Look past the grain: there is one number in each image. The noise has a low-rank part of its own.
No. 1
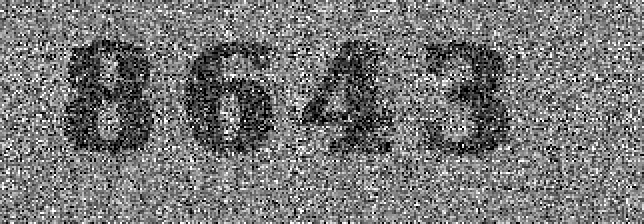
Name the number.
8643
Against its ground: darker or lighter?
darker
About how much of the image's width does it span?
two thirds
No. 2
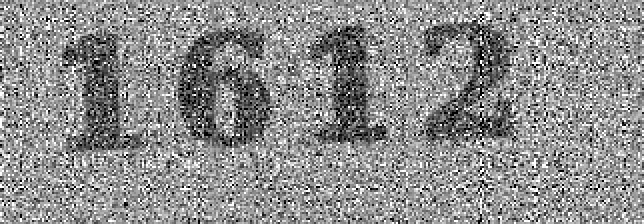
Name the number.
1612
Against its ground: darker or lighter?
darker
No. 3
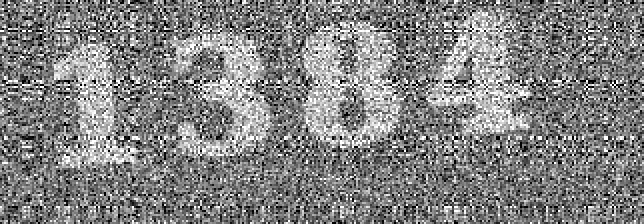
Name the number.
1384
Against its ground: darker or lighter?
lighter
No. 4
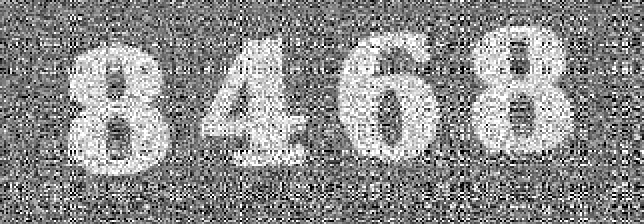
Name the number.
8468
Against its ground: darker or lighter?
lighter
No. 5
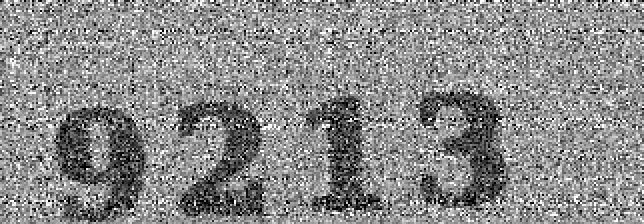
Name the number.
9213
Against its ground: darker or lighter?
darker
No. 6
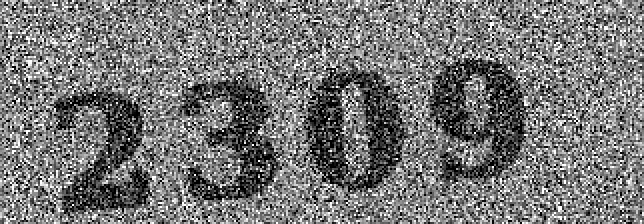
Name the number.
2309
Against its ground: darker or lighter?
darker
